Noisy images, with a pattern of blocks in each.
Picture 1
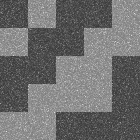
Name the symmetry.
mirrored about the diagonal from the top left
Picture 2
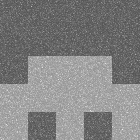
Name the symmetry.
left and right mirror each other
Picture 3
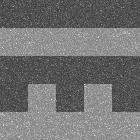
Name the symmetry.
left and right mirror each other
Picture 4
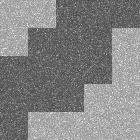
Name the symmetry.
mirrored about the diagonal from the top left
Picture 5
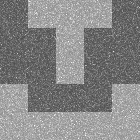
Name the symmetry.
left and right mirror each other
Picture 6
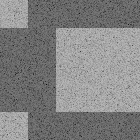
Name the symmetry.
top and bottom mirror each other
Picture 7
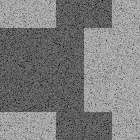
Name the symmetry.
top and bottom mirror each other
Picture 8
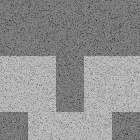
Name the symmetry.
left and right mirror each other
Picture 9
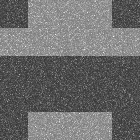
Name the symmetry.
left and right mirror each other
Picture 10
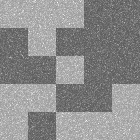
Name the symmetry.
no symmetry
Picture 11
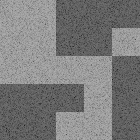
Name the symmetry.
no symmetry
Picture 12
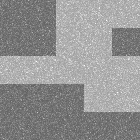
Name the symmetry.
no symmetry
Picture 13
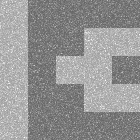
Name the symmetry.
top and bottom mirror each other
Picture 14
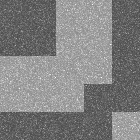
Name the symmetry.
mirrored about the diagonal from the top left
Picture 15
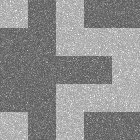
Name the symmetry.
top and bottom mirror each other
